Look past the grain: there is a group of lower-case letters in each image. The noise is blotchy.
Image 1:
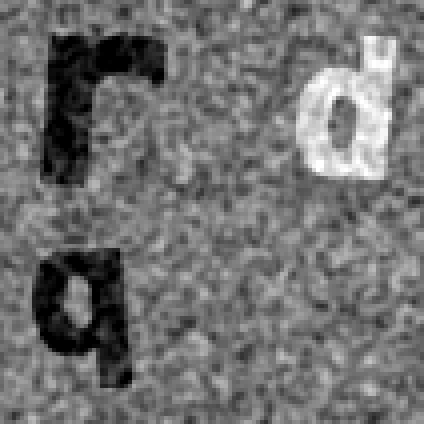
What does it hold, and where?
top left: dark r; top right: light d; bottom left: dark q
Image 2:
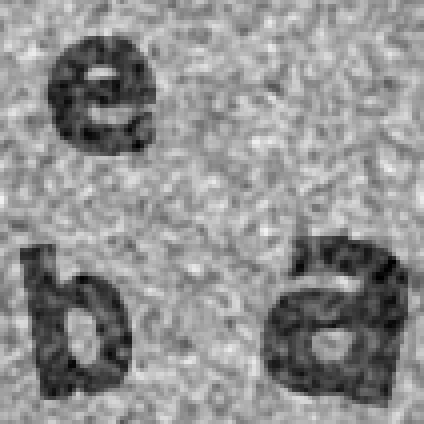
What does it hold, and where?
top left: dark e; bottom left: dark b; bottom right: dark a
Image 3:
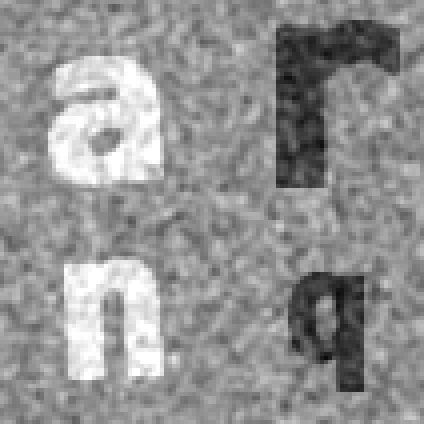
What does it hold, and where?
top left: light a; top right: dark r; bottom left: light n; bottom right: dark q
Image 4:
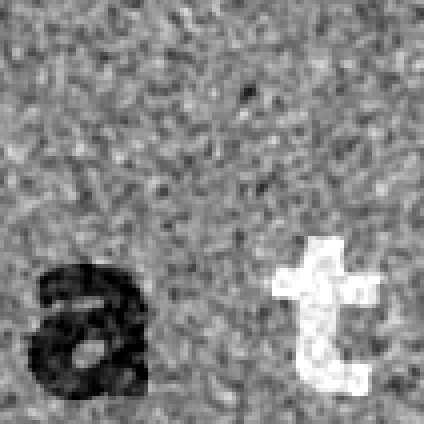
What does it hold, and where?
bottom left: dark a; bottom right: light t
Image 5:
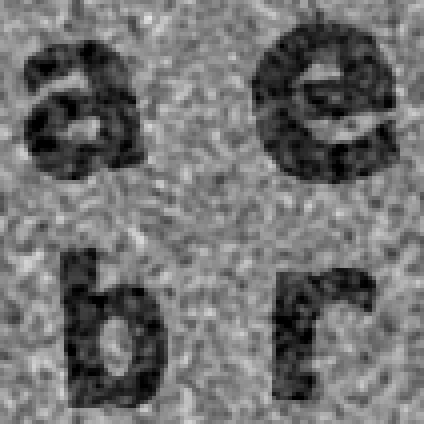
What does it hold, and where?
top left: dark a; top right: dark e; bottom left: dark b; bottom right: dark r
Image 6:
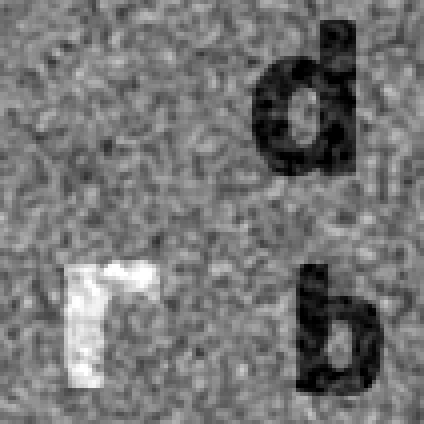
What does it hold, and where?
top right: dark d; bottom left: light r; bottom right: dark b
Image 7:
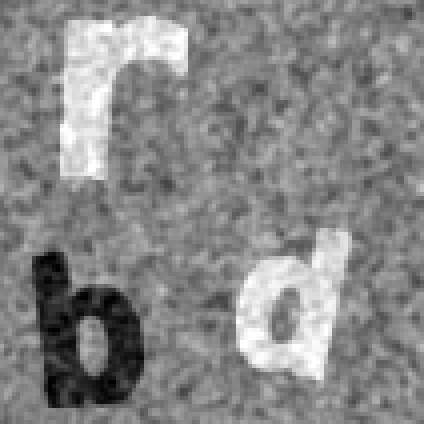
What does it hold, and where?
top left: light r; bottom left: dark b; bottom right: light d
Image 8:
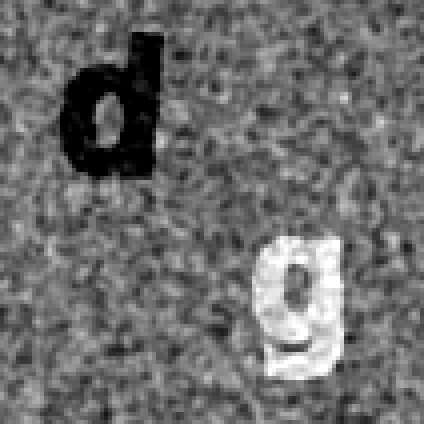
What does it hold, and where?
top left: dark d; bottom right: light g
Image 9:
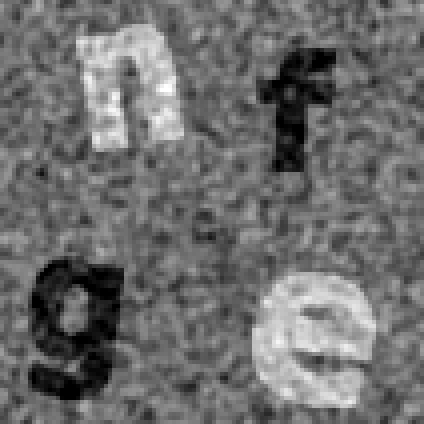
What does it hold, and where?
top left: light n; top right: dark f; bottom left: dark g; bottom right: light e
